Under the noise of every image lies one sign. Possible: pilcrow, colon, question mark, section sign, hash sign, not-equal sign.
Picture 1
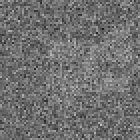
not-equal sign
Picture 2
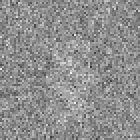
section sign
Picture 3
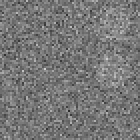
colon
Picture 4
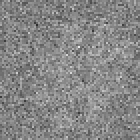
hash sign
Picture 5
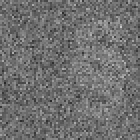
section sign
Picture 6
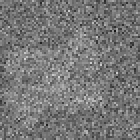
not-equal sign
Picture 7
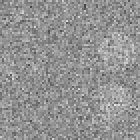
colon
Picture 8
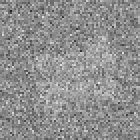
not-equal sign
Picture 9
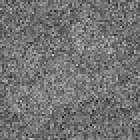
not-equal sign
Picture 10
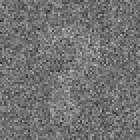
question mark
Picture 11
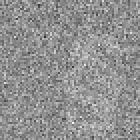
section sign
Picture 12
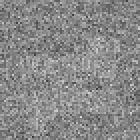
not-equal sign
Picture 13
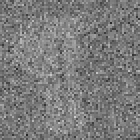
pilcrow
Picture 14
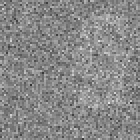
section sign
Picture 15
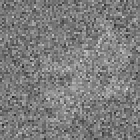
not-equal sign
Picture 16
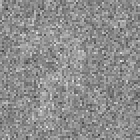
question mark
